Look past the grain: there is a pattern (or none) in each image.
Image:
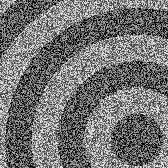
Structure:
rings round one point
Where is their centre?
bottom right
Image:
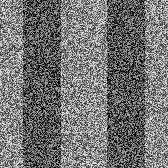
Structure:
vertical stripes
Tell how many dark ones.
2
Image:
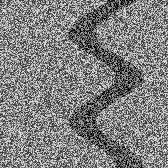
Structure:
a wavy band
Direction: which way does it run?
top to bottom
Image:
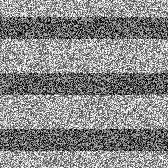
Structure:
horizontal stripes
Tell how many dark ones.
3
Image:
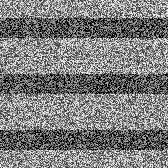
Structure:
horizontal stripes
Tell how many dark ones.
3
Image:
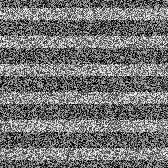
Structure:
horizontal stripes
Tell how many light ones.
6
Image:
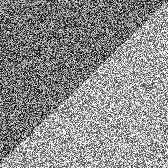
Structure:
a sharp edge
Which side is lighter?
bottom right
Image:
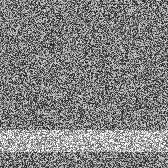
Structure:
one horizontal stripe
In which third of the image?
bottom
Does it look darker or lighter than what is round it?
lighter
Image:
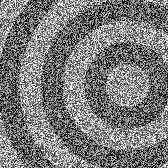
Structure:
rings round one point
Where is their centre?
middle right
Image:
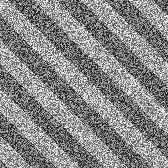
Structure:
diagonal stripes
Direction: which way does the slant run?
top left to bottom right
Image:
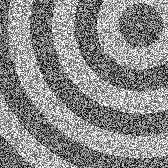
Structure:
rings round one point
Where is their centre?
top right
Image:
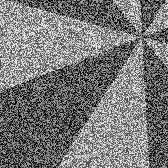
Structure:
spokes from one point
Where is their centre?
top right
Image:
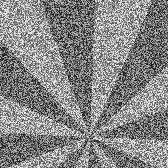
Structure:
spokes from one point
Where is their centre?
bottom middle
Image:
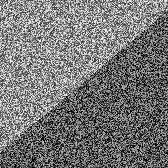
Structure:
a sharp edge
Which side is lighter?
top left
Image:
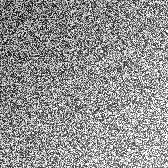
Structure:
a smooth slope
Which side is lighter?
bottom right
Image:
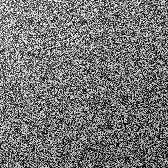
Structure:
a smooth slope
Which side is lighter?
top left
